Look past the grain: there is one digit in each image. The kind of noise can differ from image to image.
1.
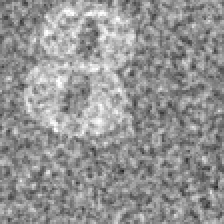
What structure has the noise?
blotchy
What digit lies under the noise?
8
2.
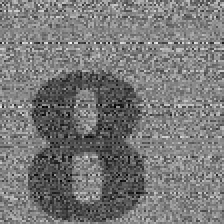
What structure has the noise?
rows of uneven size
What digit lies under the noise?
8
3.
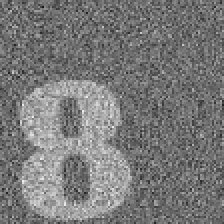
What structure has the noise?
low rank plus noise
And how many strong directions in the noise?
three or four
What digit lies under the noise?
8
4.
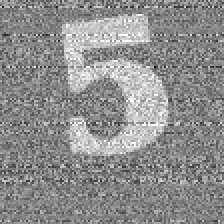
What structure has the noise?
rows of uneven size
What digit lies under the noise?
5
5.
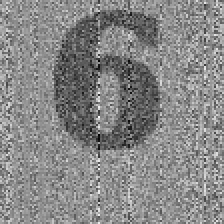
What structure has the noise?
columns of uneven size
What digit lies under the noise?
6
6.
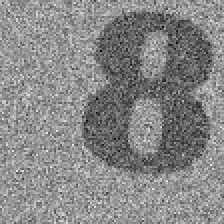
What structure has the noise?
independent entries
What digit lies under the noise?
8
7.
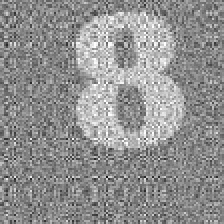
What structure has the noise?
low rank plus noise
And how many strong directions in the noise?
one
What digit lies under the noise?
8
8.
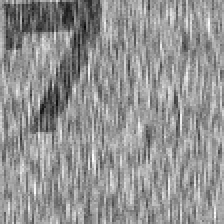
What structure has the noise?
streaked along the columns
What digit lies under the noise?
7
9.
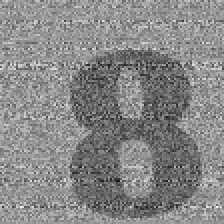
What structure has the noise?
rows of uneven size
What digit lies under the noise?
8
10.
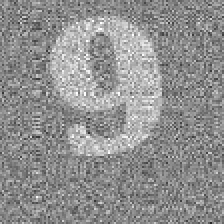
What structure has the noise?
low rank plus noise
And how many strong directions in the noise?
three or four
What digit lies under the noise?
9
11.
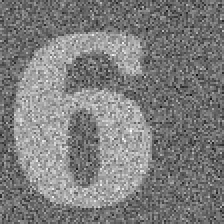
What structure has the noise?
independent entries
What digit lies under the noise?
6
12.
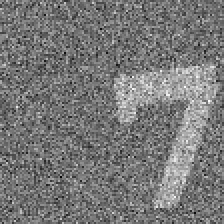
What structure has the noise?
independent entries
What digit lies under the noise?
7
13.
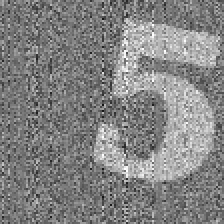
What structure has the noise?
columns of uneven size
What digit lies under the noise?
5
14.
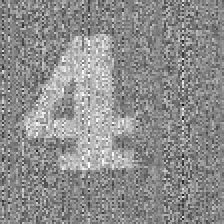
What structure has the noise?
columns of uneven size
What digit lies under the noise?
4
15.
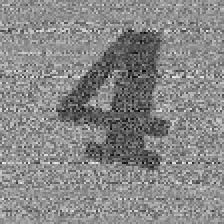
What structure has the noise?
rows of uneven size
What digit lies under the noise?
4
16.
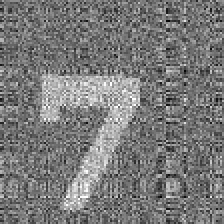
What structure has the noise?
low rank plus noise
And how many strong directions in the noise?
one
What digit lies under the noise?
7
